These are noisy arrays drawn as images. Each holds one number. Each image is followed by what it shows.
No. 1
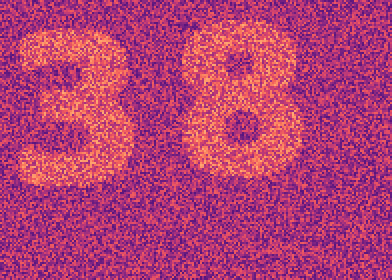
38
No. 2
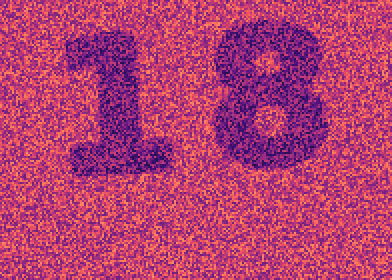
18
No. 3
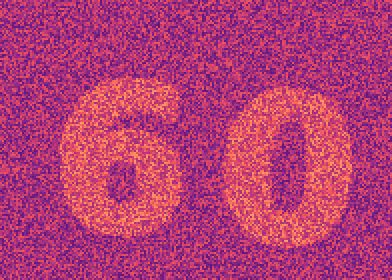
60
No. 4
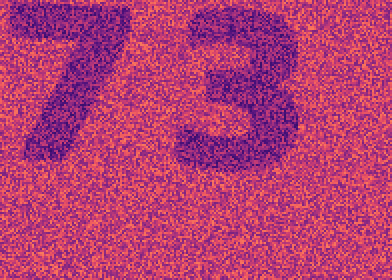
73
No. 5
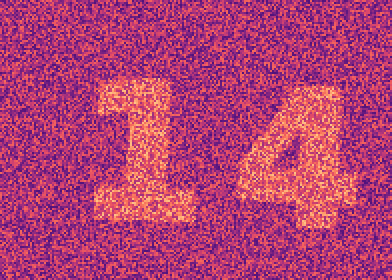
14
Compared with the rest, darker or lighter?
lighter
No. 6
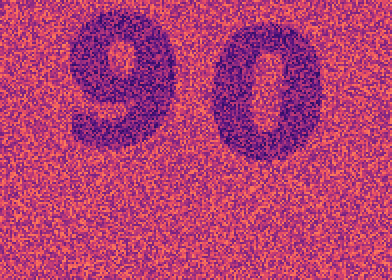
90
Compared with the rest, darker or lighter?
darker
